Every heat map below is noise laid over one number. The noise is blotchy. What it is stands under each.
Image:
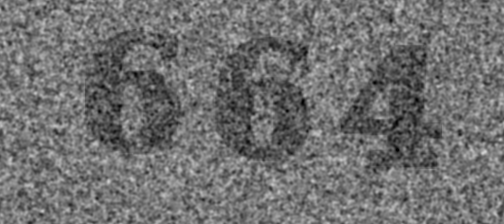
664
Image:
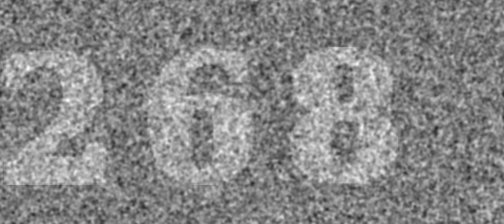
268
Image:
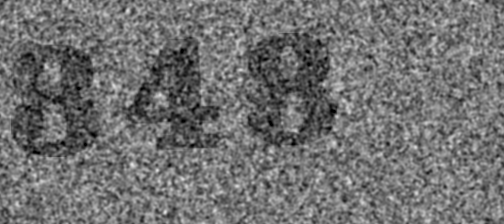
848
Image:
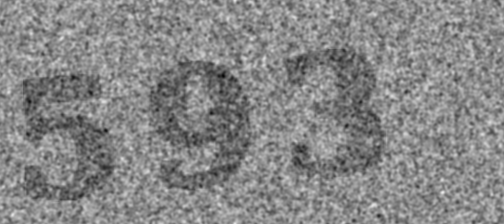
593
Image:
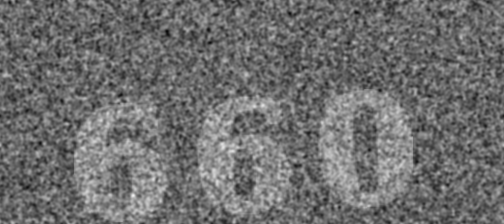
660
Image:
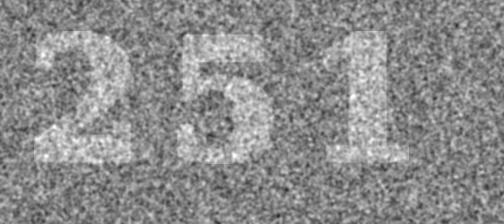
251
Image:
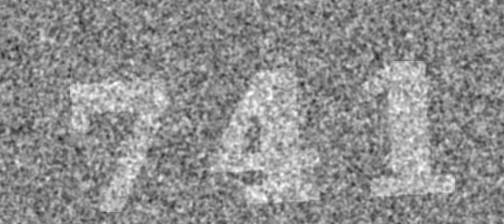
741
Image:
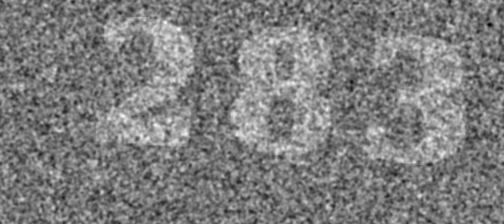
283
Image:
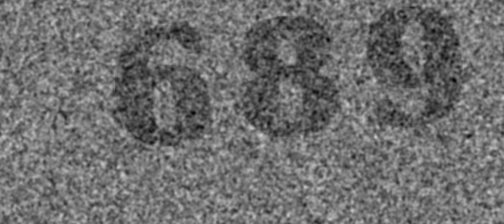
689
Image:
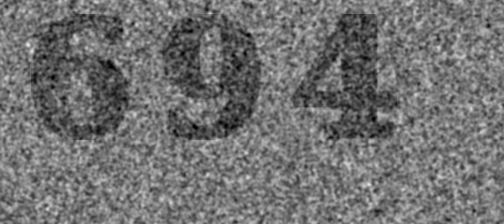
694
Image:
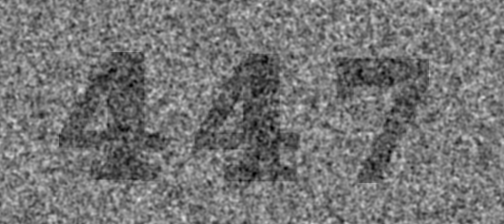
447
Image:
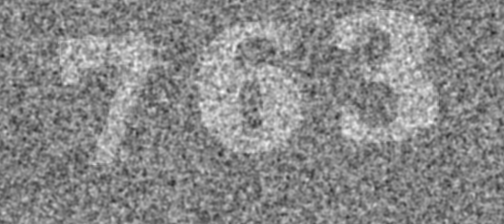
763
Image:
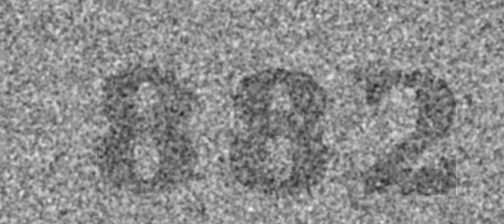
882
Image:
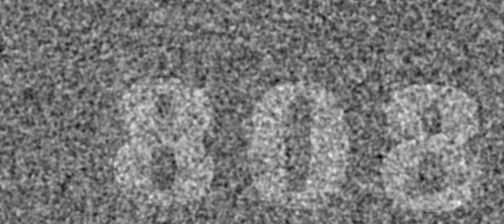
808
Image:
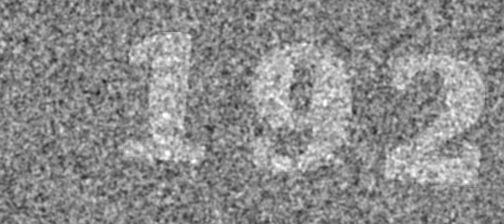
192
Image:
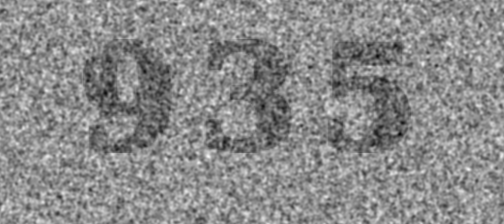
935
